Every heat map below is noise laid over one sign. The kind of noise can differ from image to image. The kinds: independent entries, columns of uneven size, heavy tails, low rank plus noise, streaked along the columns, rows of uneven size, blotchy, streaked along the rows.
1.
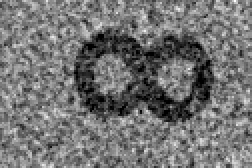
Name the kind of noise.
blotchy
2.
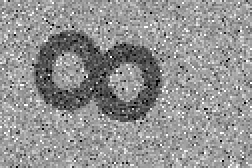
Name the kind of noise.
heavy tails
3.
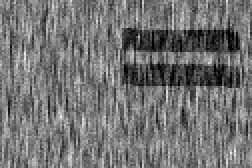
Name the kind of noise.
streaked along the columns
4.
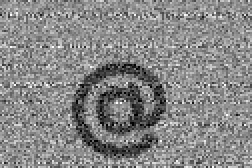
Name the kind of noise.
rows of uneven size
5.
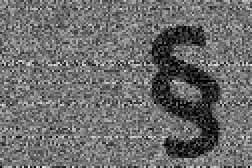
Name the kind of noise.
rows of uneven size
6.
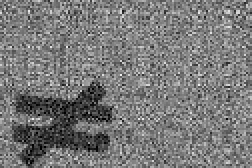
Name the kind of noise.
low rank plus noise
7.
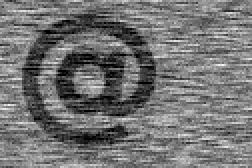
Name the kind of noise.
streaked along the rows
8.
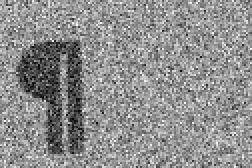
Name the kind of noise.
independent entries
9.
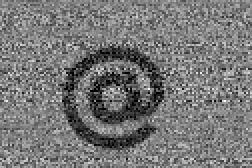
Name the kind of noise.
rows of uneven size
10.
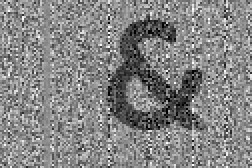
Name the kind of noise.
columns of uneven size
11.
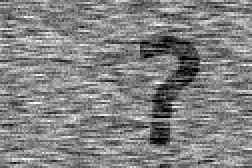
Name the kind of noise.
streaked along the rows
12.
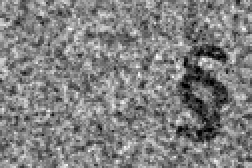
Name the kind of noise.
blotchy
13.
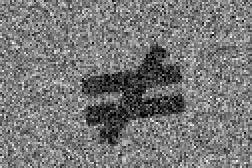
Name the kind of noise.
independent entries
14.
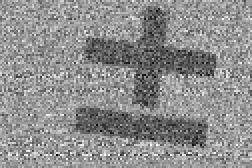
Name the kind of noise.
rows of uneven size
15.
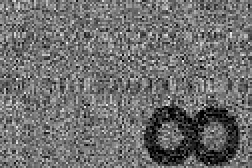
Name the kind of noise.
low rank plus noise
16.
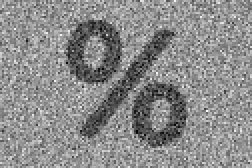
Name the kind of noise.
independent entries
